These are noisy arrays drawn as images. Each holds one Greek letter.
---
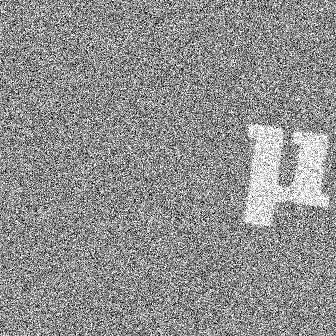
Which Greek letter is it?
mu
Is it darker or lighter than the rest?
lighter
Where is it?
middle right
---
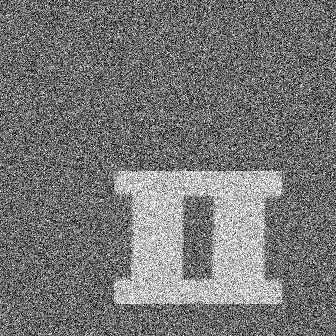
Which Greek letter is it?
pi
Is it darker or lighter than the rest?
lighter
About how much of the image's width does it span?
half
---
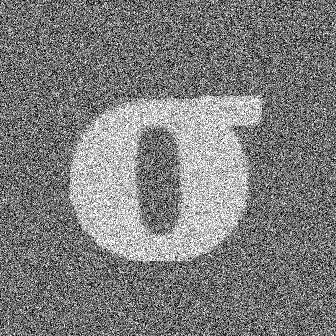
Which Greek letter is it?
sigma
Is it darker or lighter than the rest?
lighter
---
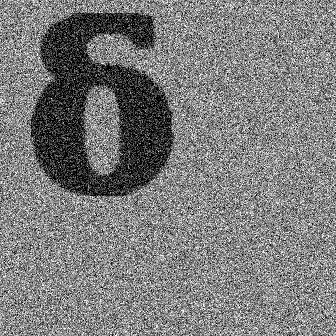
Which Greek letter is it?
delta
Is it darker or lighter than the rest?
darker
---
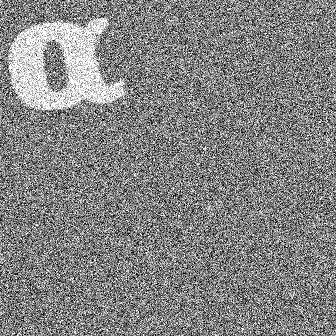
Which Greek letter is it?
alpha
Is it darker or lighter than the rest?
lighter
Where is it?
top left
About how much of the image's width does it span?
a third
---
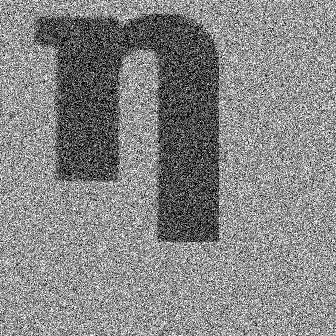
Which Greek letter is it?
eta
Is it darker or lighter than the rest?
darker
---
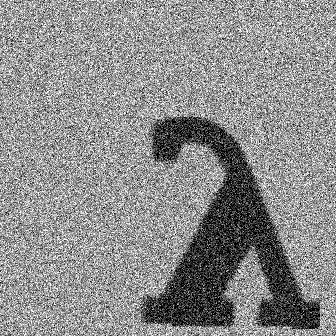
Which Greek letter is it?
lambda
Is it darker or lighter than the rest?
darker
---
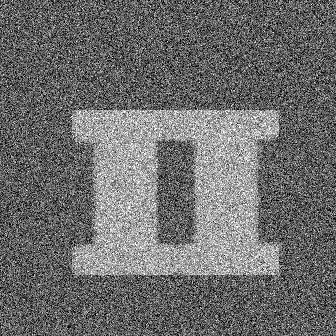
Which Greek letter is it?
pi
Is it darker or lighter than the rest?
lighter
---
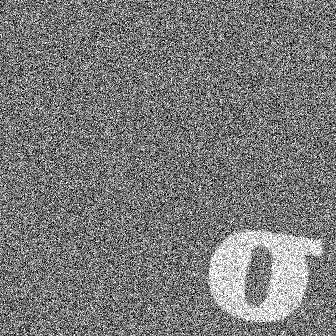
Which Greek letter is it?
sigma
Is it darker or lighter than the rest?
lighter
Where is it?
bottom right
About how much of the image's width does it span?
a third
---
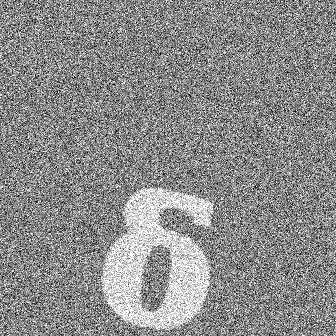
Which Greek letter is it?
delta
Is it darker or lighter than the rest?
lighter
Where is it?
bottom middle
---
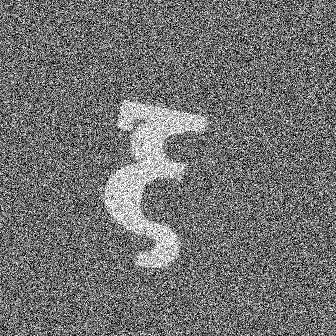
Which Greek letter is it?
xi
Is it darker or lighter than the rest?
lighter
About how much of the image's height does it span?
half
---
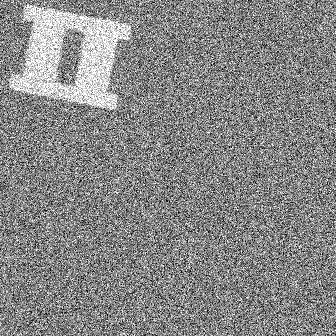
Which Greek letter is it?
pi
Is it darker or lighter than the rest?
lighter
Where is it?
top left
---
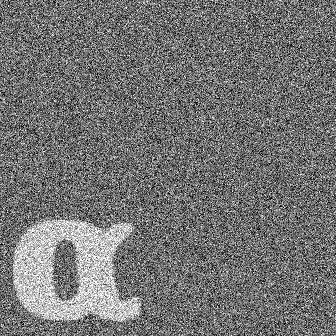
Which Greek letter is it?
alpha
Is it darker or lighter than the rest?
lighter
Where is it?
bottom left
